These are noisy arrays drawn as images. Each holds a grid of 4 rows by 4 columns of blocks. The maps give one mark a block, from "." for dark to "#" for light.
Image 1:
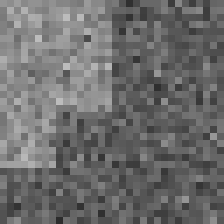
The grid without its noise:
# # . .
# # . .
# . . .
. . . .
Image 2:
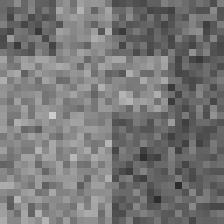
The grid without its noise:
. # . .
# # # .
# # . .
# # . .
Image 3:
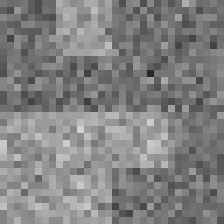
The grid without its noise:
. # . .
. . . .
# # # .
# # . .
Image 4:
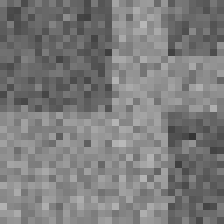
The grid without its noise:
. . # .
. . # #
# # # .
# # # .
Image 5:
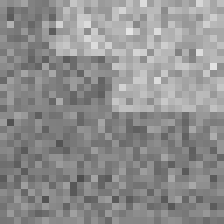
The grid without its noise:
. # # #
. . # #
. . . .
. . . .
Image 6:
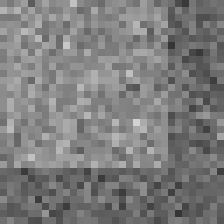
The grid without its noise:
# # # .
# # # .
# # # .
. . . .
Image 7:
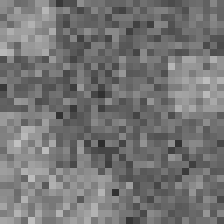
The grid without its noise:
# . . .
. . . #
# . . .
# # . .
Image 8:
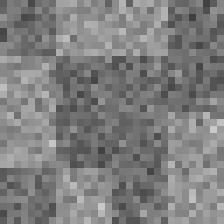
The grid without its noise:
. # # .
# . . .
# . . #
. # . #
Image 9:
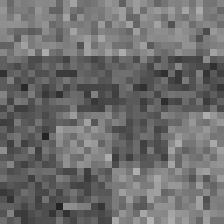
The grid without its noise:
# # # #
. . . .
. # . #
. . # #
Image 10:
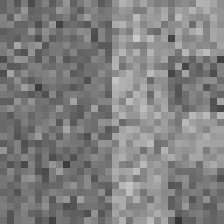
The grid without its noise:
. . # #
. . # .
. . # #
. . # .
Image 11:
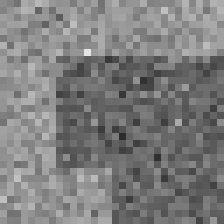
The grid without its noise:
# # # #
# . . .
# . . .
# # . .
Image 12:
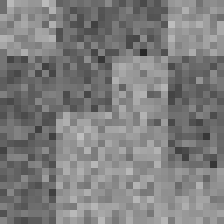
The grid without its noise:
# . . #
. . # .
. # # .
. # # #
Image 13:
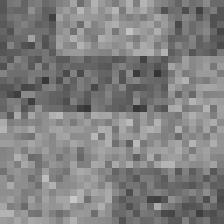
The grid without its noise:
. # # .
. . . #
# # # #
# # . .
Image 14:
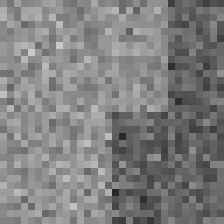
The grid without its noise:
# # # .
# # # .
# # . .
# # . .
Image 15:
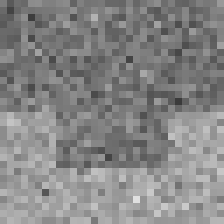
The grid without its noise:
. . . .
. . . .
# . . #
# # # #
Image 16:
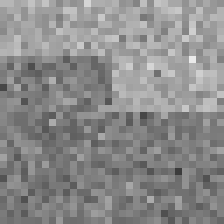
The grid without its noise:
# # # #
. . # #
. . . .
. . . .
